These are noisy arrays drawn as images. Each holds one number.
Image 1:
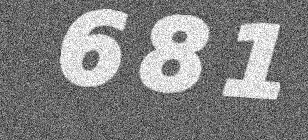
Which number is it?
681
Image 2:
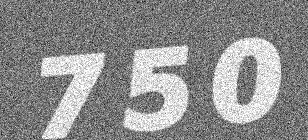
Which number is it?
750
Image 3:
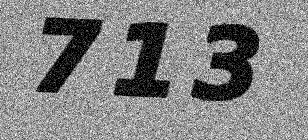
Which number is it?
713
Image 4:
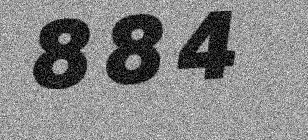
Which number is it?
884
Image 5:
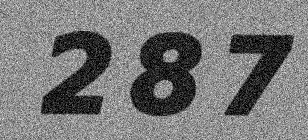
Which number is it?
287
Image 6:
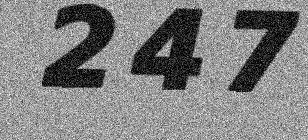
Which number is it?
247
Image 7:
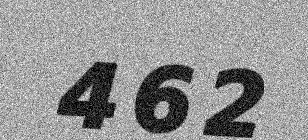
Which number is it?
462
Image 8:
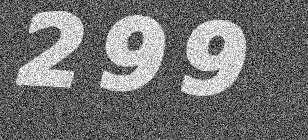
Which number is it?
299
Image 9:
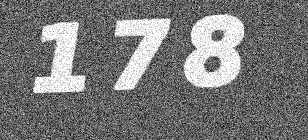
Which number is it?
178
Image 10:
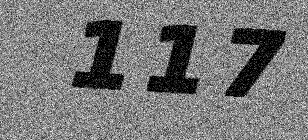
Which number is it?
117
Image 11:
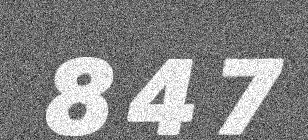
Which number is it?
847
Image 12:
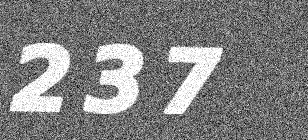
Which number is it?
237
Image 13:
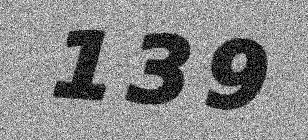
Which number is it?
139
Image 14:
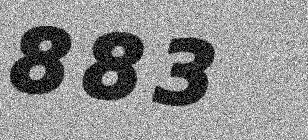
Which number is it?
883
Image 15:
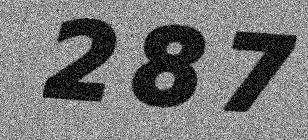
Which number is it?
287
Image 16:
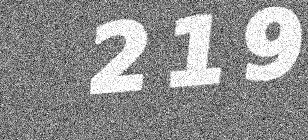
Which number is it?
219
